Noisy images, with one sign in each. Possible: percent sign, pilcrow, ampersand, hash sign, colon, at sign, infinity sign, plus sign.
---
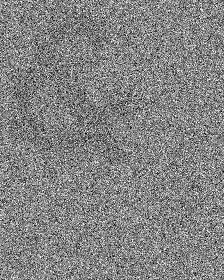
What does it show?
dark ampersand
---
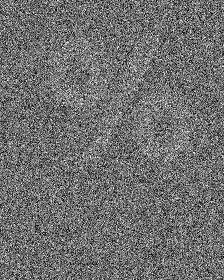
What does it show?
light percent sign
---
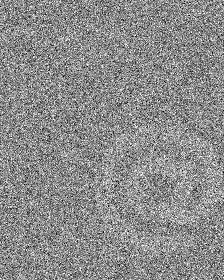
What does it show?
light at sign
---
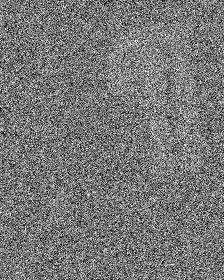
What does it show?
light pilcrow
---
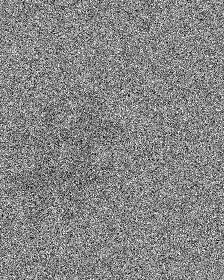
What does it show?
dark hash sign
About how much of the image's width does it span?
half
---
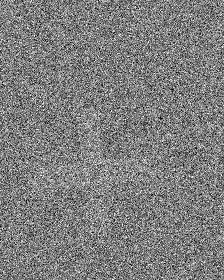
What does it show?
light plus sign
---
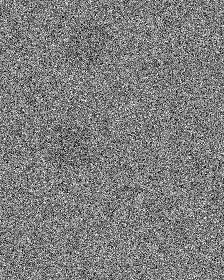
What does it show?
dark colon
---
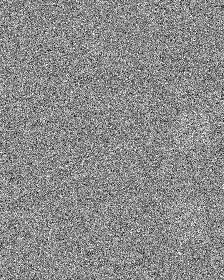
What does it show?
light colon
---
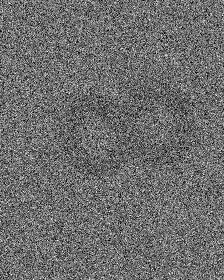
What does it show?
dark infinity sign
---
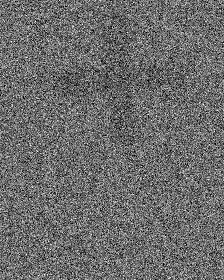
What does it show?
dark plus sign
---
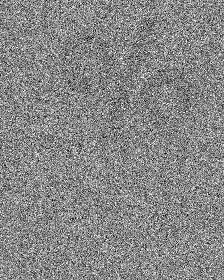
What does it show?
dark percent sign
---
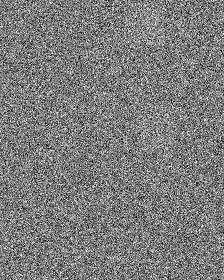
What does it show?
light colon
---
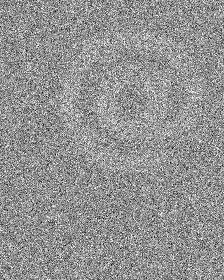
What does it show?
light at sign
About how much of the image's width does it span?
two thirds
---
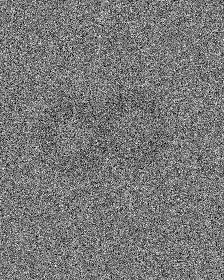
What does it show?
dark infinity sign
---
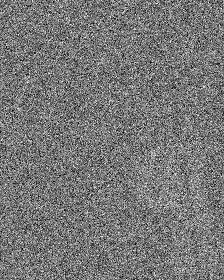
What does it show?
light pilcrow
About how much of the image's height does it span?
half
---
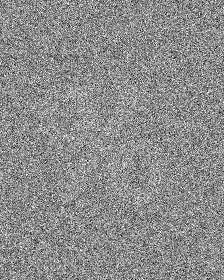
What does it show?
light percent sign
